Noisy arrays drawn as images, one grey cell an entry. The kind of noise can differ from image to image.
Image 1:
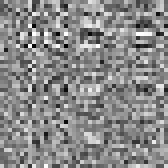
low rank plus noise
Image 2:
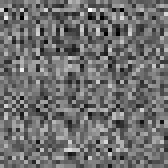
low rank plus noise
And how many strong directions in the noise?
two
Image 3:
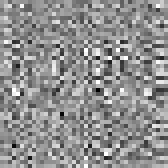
low rank plus noise
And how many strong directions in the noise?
one
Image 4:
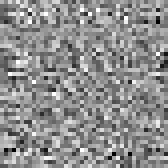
low rank plus noise
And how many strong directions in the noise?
three or four
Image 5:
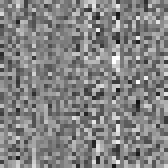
columns of uneven size
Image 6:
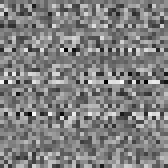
rows of uneven size
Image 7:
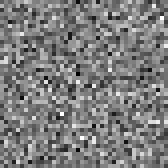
independent entries
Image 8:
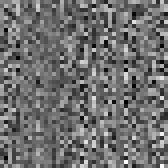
columns of uneven size
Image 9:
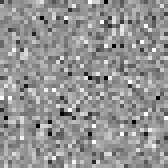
heavy tails
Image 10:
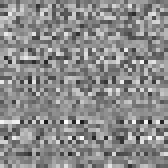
rows of uneven size
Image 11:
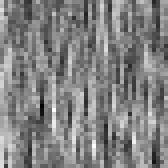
streaked along the columns
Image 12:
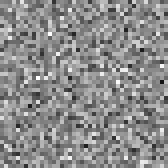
independent entries
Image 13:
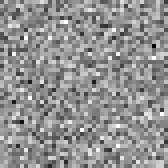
independent entries
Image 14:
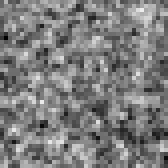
blotchy
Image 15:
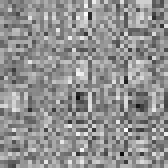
low rank plus noise
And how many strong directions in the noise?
one
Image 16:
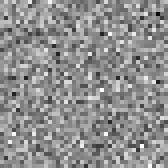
independent entries
